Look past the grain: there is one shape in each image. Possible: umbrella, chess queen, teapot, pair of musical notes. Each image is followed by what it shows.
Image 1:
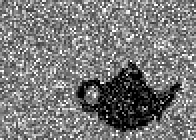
teapot
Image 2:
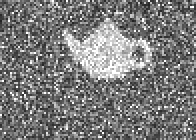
teapot
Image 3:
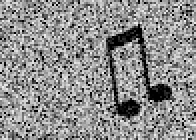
pair of musical notes
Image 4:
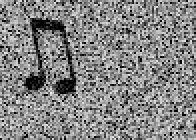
pair of musical notes
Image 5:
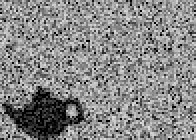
teapot
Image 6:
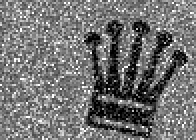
chess queen
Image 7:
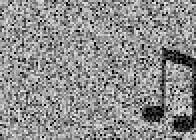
pair of musical notes
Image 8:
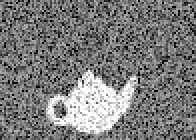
teapot
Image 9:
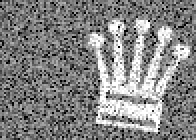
chess queen
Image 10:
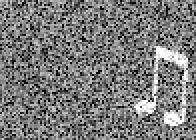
pair of musical notes
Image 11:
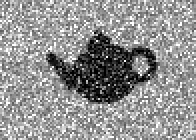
teapot
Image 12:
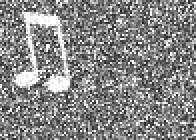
pair of musical notes
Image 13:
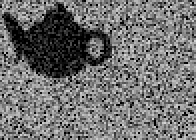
teapot
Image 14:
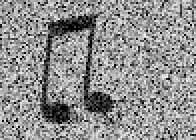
pair of musical notes
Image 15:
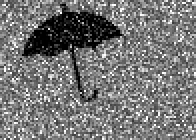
umbrella
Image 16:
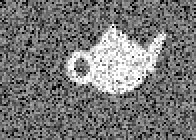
teapot
